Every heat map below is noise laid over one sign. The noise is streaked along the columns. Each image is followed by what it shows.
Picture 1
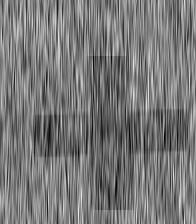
dark plus sign
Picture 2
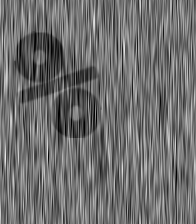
dark percent sign
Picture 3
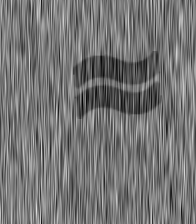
dark approximately sign
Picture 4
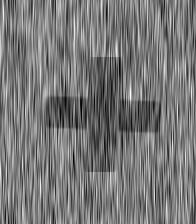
dark plus sign
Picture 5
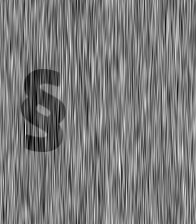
dark section sign, middle left
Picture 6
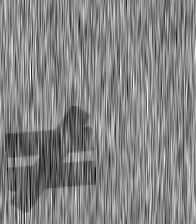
dark not-equal sign
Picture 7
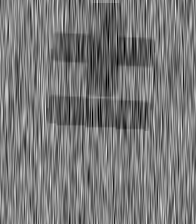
dark plus-minus sign
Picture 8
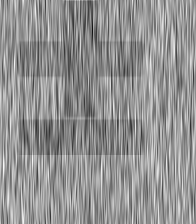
dark plus-minus sign
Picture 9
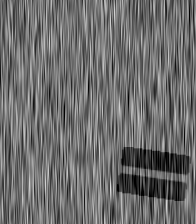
dark equals sign, bottom right
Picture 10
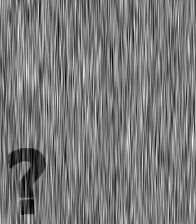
dark question mark, bottom left
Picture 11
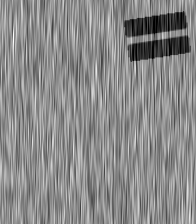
dark equals sign, top right
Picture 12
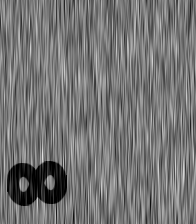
dark infinity sign, bottom left
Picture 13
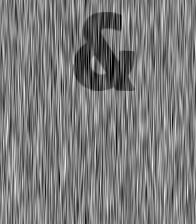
dark ampersand, top middle
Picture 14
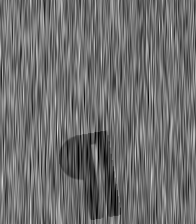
dark pilcrow, bottom middle
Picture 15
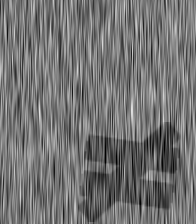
dark not-equal sign
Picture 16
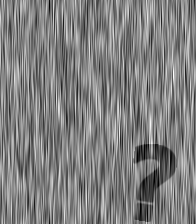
dark question mark, bottom right
